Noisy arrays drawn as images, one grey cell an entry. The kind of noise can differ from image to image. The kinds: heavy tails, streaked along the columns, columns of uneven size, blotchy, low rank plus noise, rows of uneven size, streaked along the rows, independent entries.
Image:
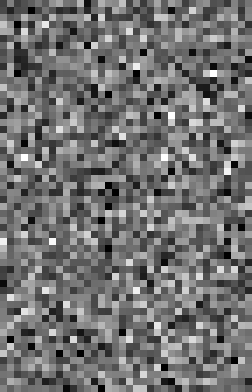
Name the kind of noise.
independent entries
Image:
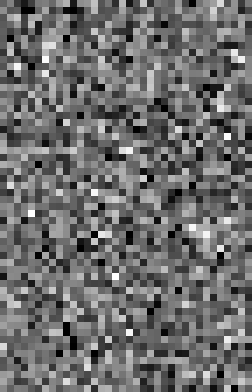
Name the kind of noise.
independent entries
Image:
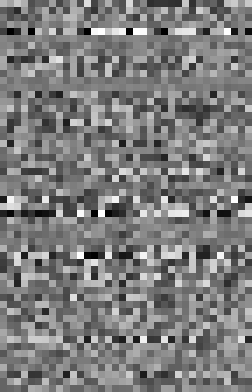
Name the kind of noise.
rows of uneven size
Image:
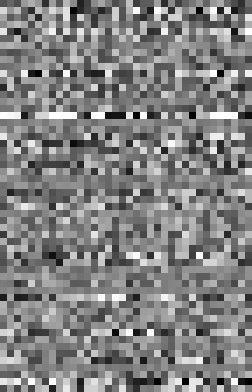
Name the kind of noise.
rows of uneven size
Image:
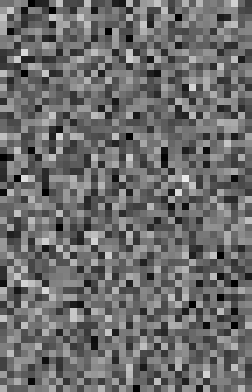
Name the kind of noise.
low rank plus noise
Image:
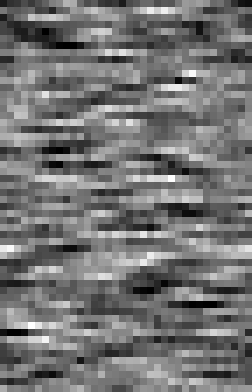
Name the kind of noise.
streaked along the rows
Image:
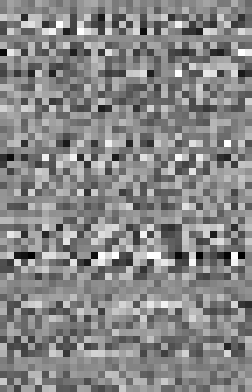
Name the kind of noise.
rows of uneven size
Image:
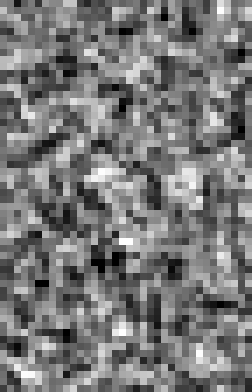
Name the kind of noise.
blotchy
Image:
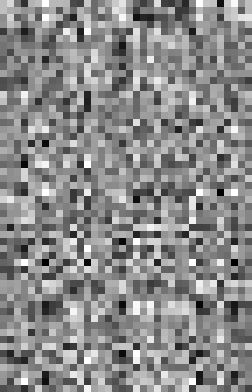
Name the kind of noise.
low rank plus noise
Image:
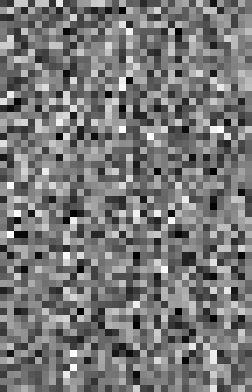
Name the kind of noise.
low rank plus noise
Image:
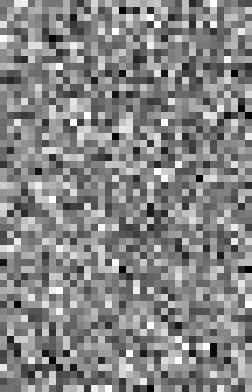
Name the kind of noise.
independent entries
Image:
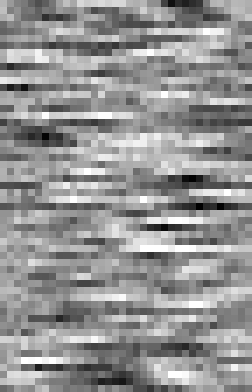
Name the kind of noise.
streaked along the rows
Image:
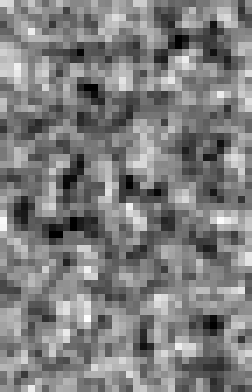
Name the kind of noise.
blotchy
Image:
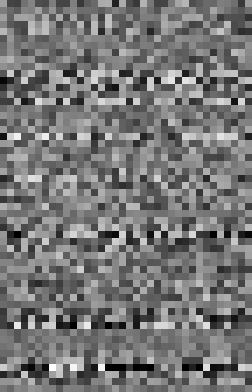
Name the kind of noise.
rows of uneven size
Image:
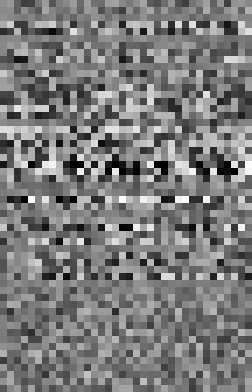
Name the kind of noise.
rows of uneven size
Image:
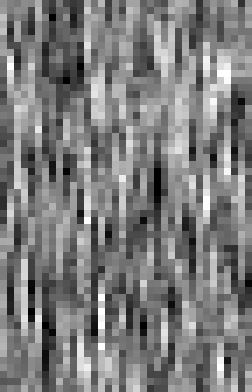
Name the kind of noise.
streaked along the columns
